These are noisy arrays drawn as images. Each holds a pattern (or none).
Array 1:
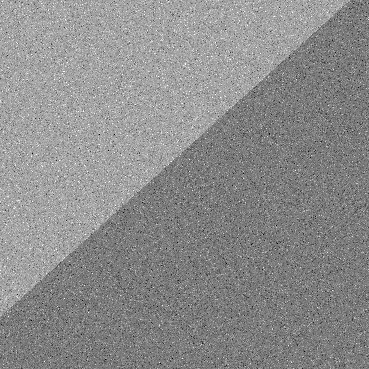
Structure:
a sharp edge
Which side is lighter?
top left
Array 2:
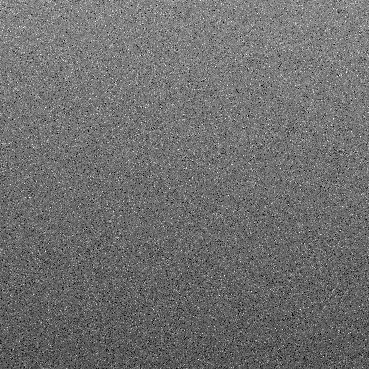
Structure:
a smooth slope
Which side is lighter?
top
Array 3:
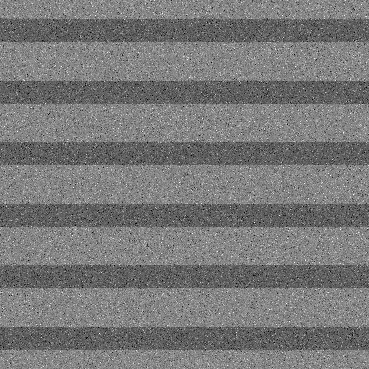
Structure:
horizontal stripes
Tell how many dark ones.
6
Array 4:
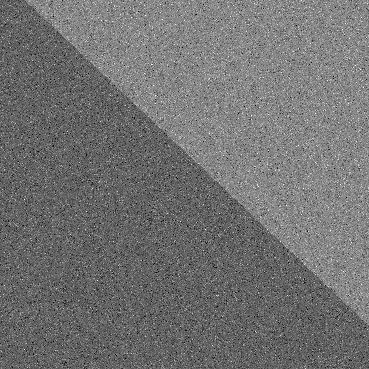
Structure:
a sharp edge
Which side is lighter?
top right
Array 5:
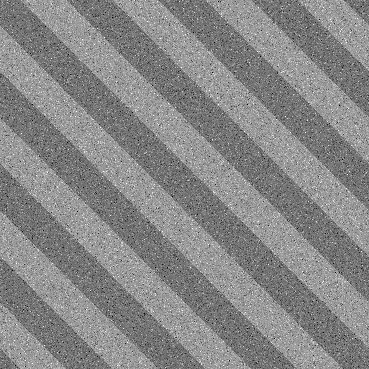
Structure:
diagonal stripes
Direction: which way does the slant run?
top left to bottom right
